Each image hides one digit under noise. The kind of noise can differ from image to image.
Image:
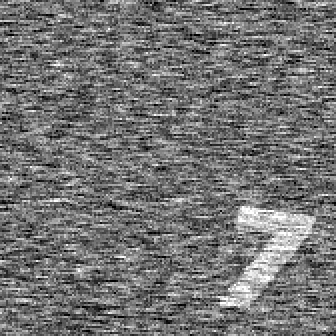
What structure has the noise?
streaked along the rows
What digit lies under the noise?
7
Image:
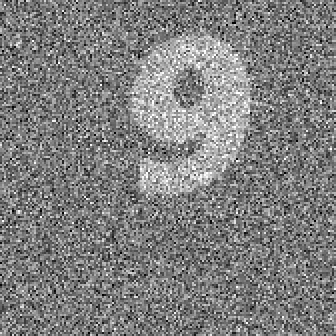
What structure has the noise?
low rank plus noise
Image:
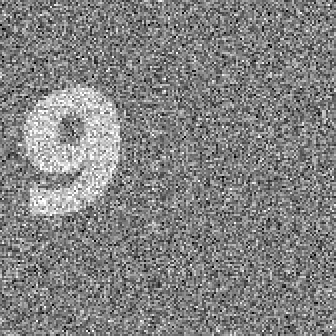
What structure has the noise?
low rank plus noise
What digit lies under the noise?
9
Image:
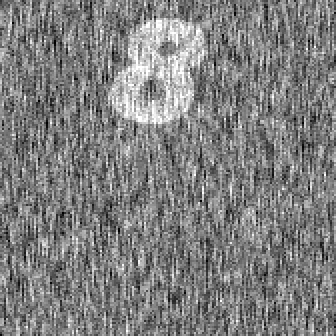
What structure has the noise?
streaked along the columns
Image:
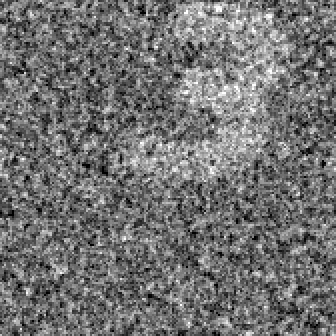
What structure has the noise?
blotchy
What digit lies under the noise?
3
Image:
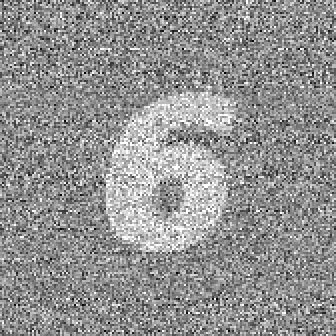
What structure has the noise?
rows of uneven size
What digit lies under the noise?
6
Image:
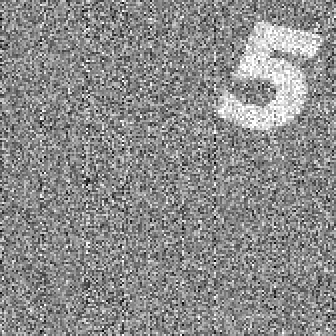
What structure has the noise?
columns of uneven size
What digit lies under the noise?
5
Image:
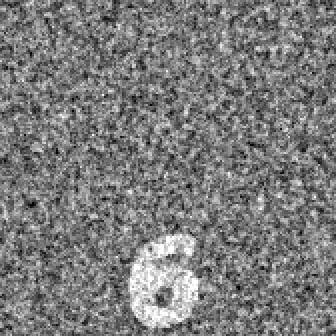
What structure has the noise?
blotchy
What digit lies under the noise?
6
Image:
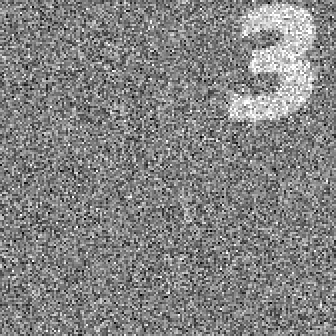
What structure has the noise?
independent entries
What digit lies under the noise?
3
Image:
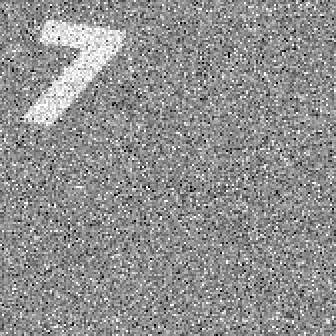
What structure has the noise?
heavy tails
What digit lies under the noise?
7
